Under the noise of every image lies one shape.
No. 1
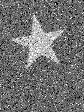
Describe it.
light star
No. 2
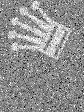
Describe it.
light chess queen
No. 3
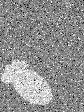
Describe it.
light footprint
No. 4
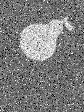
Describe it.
light pear
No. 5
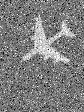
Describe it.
light airplane
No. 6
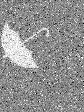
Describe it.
light umbrella
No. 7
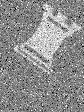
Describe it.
light chess rook
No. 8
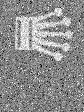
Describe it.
light chess queen
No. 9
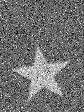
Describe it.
light star
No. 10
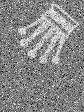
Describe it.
light chess queen
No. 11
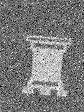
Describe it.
light chess rook
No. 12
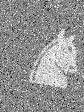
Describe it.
light chess knight
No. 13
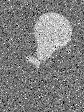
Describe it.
light pear
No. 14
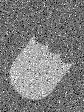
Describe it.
light ghost
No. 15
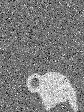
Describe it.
light teapot
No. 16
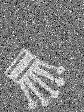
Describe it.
light chess queen
